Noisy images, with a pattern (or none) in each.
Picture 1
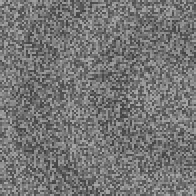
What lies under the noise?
rings round one point
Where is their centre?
middle right
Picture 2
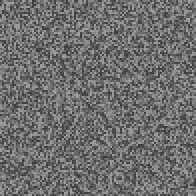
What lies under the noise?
only noise
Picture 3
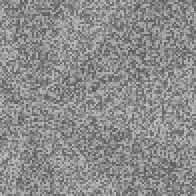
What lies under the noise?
spokes from one point
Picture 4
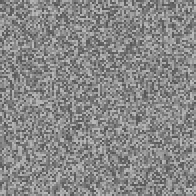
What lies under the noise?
only noise
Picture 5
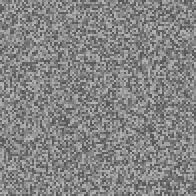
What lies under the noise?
only noise
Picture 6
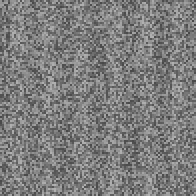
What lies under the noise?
vertical stripes
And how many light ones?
6
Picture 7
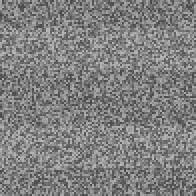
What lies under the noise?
horizontal stripes
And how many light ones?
2
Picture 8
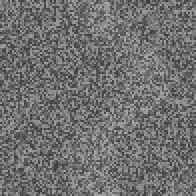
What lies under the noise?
a wavy band
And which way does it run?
top to bottom
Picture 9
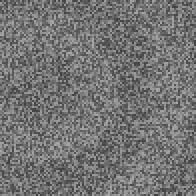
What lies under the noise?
rings round one point
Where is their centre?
middle left
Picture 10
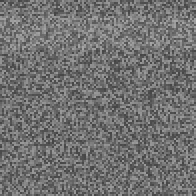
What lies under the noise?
one horizontal stripe
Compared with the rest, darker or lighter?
lighter
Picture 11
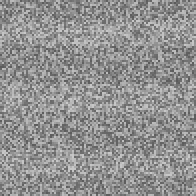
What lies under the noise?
horizontal stripes
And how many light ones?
3
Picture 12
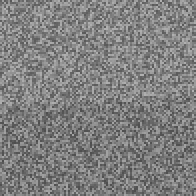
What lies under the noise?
a sharp edge
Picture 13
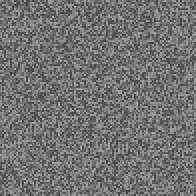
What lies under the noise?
only noise
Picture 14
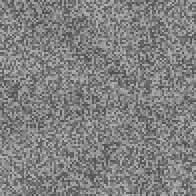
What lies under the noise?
spokes from one point
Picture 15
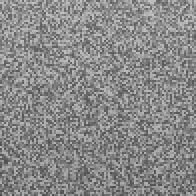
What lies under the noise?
a smooth slope
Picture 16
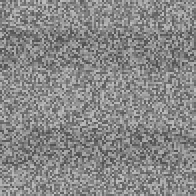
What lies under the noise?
horizontal stripes
